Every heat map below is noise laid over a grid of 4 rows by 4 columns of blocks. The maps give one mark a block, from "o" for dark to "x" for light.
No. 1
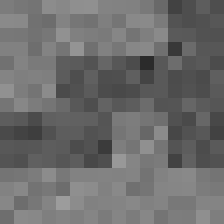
x x x o
x o o o
o o x o
x x x x
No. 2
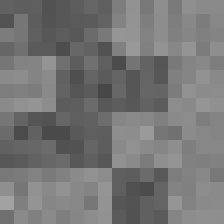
o o x x
x o o x
o o x x
x x o x
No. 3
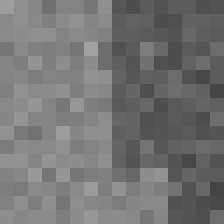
x x o o
x x o o
x x o o
x x x o
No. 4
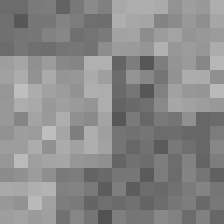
o o x x
x x o x
x x o o
x o o o
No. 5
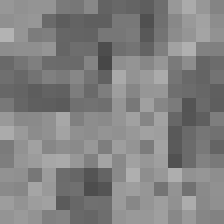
x o o x
o o x o
x x x o
x o x x
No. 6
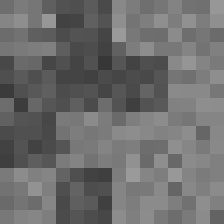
x o x x
o o o x
o x x x
x o x x
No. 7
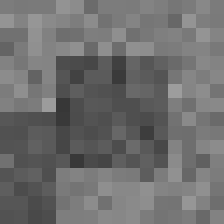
x x x x
x o o x
o o o x
o x x x
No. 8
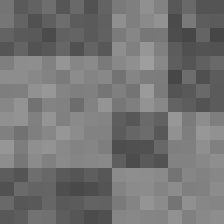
o o x o
x x x o
x x o x
o o x x
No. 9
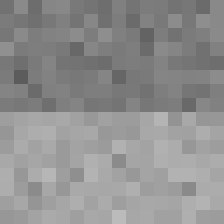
o o o o
o o o o
x x x x
x x x x
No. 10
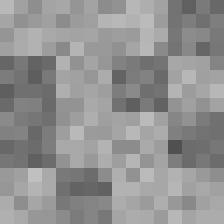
x x x o
o x o x
o x x o
x o x x
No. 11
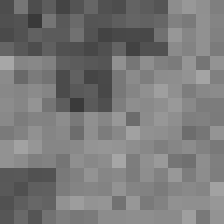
o o o x
x o x x
x x x x
o x x x
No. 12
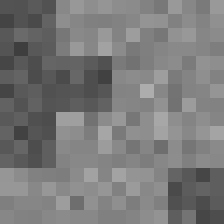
o x x x
o o x x
o x x x
x x x o
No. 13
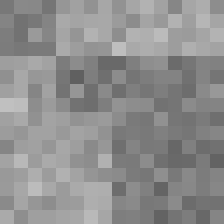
o x x x
x o o o
x x o o
x x o o
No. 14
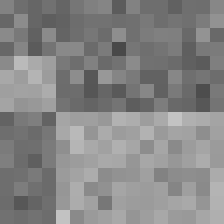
o o o o
x o o o
o x x x
o x x x
